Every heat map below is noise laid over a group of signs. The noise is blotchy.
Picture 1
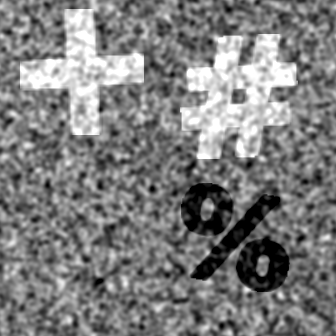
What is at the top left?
plus sign
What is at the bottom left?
nothing
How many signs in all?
3
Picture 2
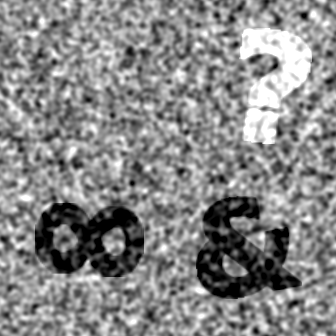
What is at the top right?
question mark
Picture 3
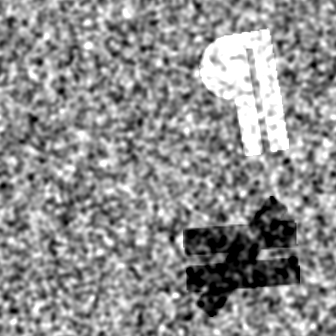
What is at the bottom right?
not-equal sign
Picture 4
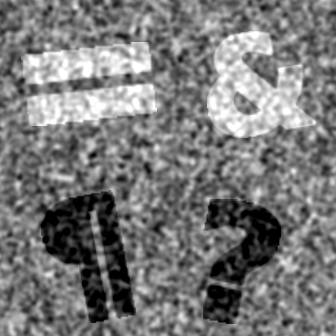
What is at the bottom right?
question mark
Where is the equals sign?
top left
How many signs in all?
4
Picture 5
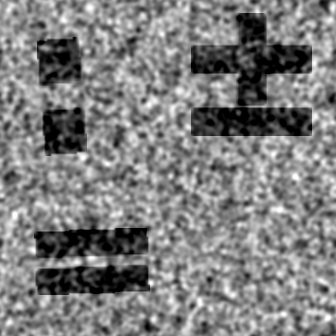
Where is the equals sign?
bottom left
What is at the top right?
plus-minus sign
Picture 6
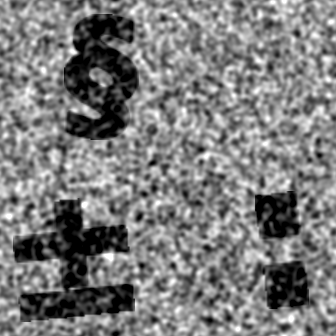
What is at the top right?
nothing
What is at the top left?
section sign
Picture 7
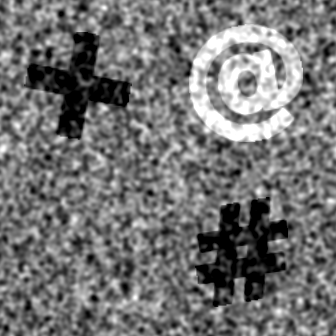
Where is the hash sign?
bottom right
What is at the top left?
plus sign
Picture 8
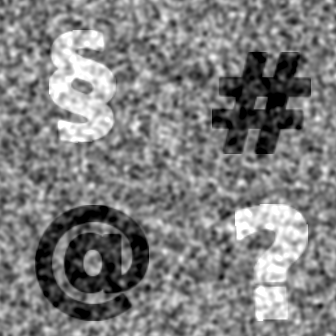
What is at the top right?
hash sign
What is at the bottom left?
at sign
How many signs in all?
4
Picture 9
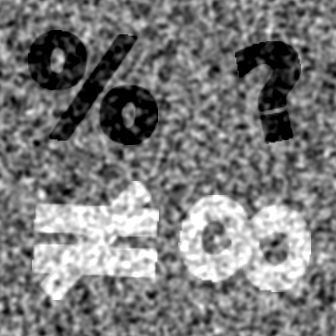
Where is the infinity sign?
bottom right
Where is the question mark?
top right
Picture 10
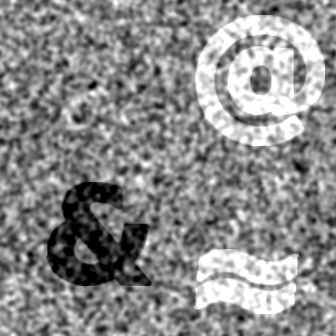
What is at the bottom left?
ampersand
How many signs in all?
3
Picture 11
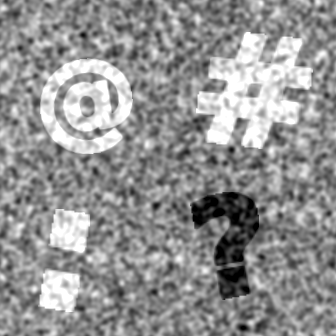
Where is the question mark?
bottom right
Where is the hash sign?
top right
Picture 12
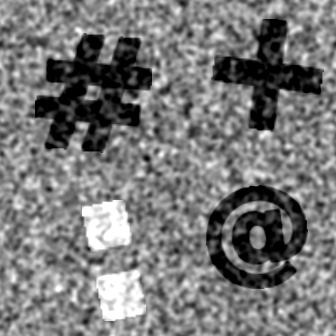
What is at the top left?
hash sign
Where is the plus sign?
top right
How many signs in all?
4
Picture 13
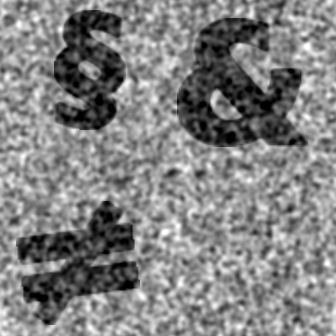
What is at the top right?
ampersand
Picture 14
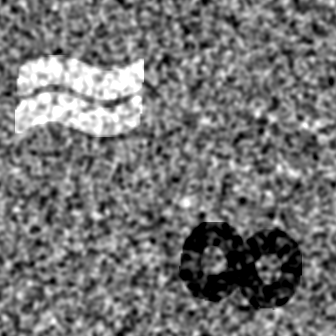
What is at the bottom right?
infinity sign
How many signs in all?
2
